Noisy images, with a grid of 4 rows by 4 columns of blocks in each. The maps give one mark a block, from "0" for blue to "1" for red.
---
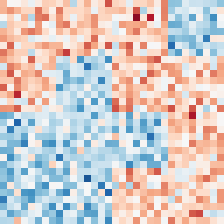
1110
1011
0001
0011
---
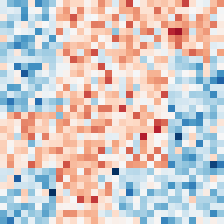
0111
0110
1110
0100
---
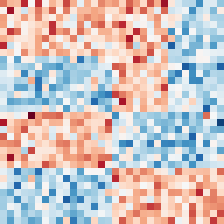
1110
0010
1100
0011
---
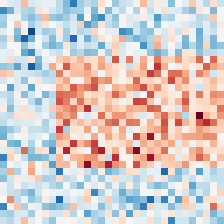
0000
0111
0111
0000
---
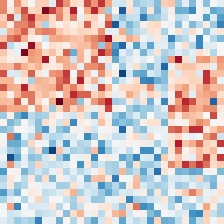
1100
1101
0001
0000
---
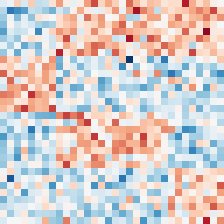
0111
1000
0110
0001
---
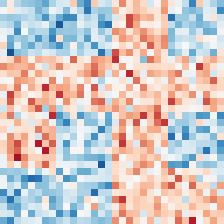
0010
1111
1010
0011
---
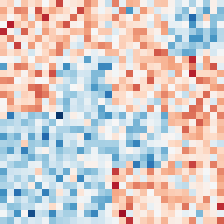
1110
1011
0001
0011
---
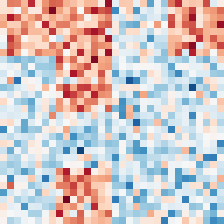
1101
0100
0000
0100
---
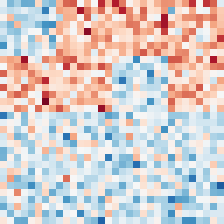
0111
1101
0000
0000
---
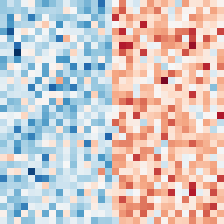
0011
0011
0011
0011
